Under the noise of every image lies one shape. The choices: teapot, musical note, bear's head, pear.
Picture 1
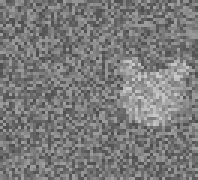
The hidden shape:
bear's head
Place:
middle right
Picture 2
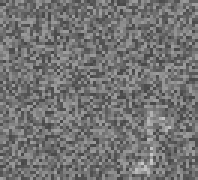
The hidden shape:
musical note
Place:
bottom right
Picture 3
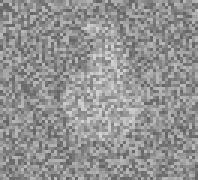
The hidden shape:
pear
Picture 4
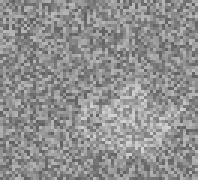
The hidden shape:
teapot
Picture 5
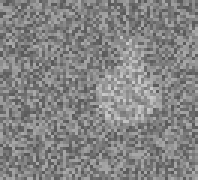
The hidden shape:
pear
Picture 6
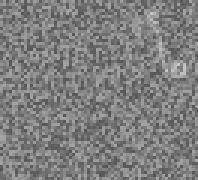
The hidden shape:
musical note
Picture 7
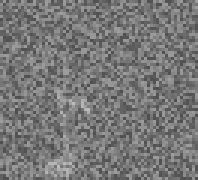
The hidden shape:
musical note
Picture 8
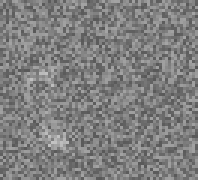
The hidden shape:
musical note
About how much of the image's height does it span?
half
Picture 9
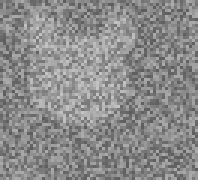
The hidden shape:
bear's head
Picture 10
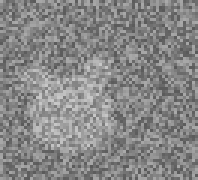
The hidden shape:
bear's head
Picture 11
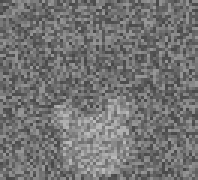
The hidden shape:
bear's head
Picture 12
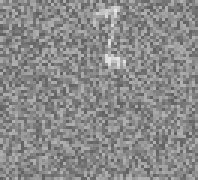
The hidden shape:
musical note
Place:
top middle
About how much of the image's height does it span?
a third
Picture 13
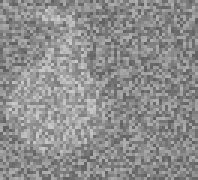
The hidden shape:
pear
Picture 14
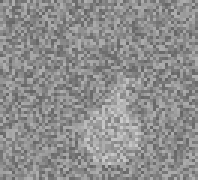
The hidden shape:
pear
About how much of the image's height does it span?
half
